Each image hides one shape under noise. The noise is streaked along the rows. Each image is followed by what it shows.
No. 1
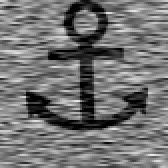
anchor
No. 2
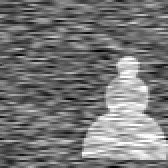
chess pawn
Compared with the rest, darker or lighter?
lighter
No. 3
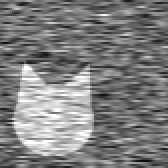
cat's head
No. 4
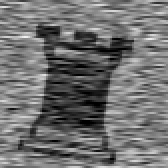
chess rook
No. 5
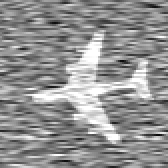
airplane
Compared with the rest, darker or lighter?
lighter
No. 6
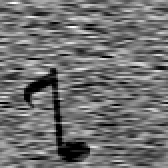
musical note
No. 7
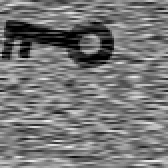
key
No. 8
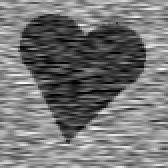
heart
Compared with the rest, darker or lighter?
darker
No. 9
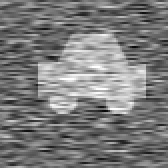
car
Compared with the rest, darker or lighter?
lighter
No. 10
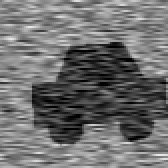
car
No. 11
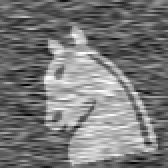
chess knight
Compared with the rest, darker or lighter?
lighter
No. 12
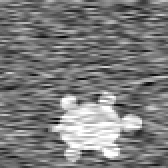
turtle
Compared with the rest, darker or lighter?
lighter
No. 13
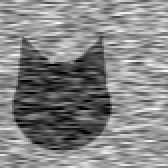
cat's head
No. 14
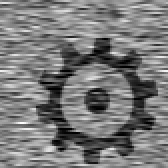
gear
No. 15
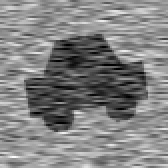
car
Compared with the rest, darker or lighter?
darker
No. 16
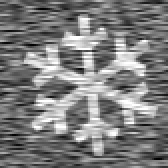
snowflake
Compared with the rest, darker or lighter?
lighter
